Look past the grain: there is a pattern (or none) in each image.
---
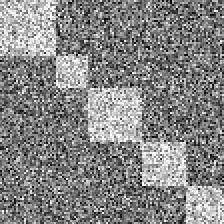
blocks along the diagonal
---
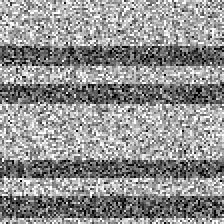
bands of rows
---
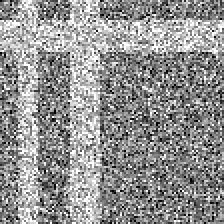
bands of rows crossing bands of columns
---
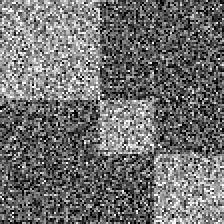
blocks along the diagonal
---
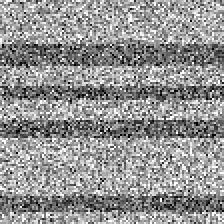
bands of rows
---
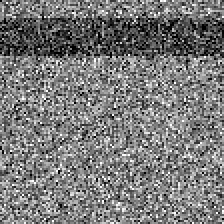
one band of rows
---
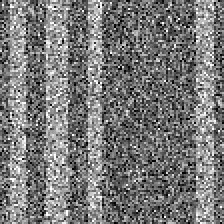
bands of columns
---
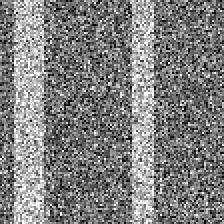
bands of columns
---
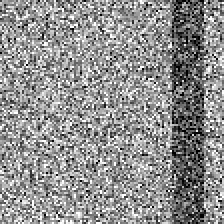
one band of columns
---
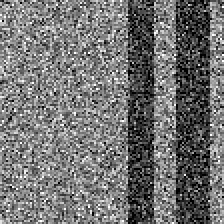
bands of columns
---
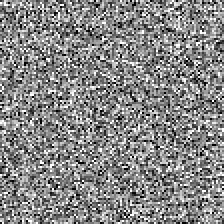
only noise
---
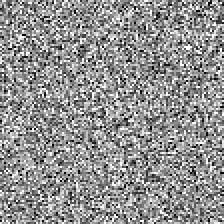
only noise
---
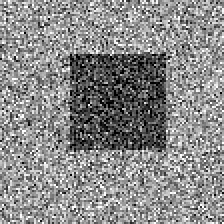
one block
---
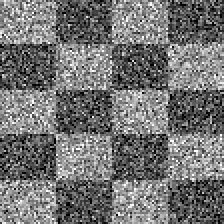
a checkerboard
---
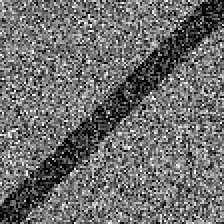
a diagonal band
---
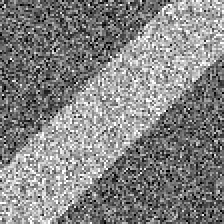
a diagonal band
